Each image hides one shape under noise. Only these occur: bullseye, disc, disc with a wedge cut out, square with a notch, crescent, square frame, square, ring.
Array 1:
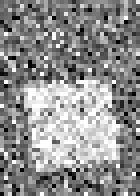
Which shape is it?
square
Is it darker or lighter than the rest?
lighter
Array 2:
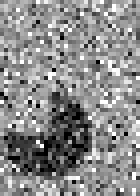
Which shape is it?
disc with a wedge cut out
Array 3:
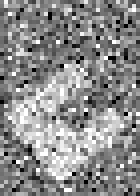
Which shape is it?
square with a notch
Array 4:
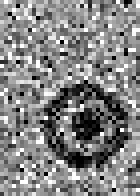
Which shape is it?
bullseye
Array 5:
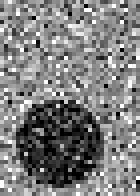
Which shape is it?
disc
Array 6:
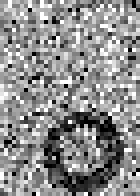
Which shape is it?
ring
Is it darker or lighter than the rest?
darker
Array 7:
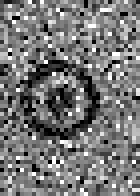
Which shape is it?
bullseye
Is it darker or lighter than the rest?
darker
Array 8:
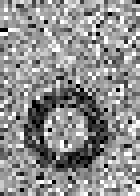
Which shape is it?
ring
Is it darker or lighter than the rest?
darker
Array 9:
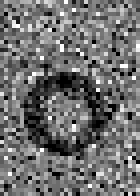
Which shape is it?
ring
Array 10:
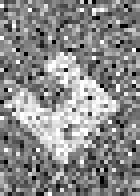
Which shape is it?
square with a notch
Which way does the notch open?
up and left
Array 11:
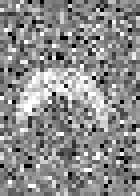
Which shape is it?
crescent
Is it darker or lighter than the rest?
lighter
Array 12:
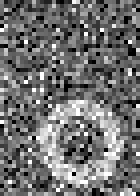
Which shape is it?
ring
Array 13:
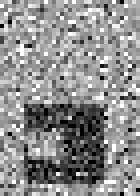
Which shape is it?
square with a notch
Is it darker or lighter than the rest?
darker
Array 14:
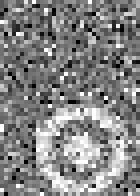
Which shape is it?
bullseye
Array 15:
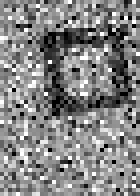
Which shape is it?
square frame
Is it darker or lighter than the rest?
darker
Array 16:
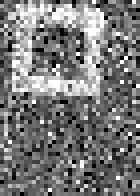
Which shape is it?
square frame
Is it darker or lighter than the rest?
lighter
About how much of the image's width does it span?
two thirds
